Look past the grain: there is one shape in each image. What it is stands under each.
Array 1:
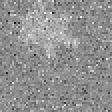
turtle
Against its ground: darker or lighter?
lighter
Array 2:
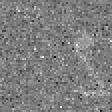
musical note
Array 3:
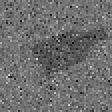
bottle
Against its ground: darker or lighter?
darker
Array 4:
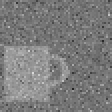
cup
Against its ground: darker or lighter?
lighter
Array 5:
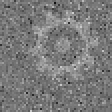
gear
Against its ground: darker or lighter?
lighter
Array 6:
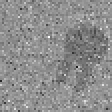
rabbit's head
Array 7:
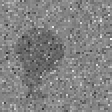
pear
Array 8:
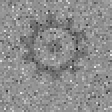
gear
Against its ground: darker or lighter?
darker
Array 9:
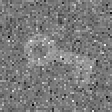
key
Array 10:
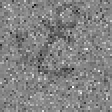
anchor
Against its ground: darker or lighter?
darker
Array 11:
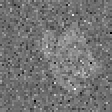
telephone
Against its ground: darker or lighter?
lighter
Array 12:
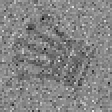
chess queen
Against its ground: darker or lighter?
darker
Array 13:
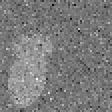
footprint
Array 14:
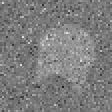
cat's head
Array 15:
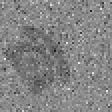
telephone
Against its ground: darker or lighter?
darker
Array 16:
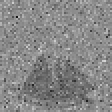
chess knight
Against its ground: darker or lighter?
darker
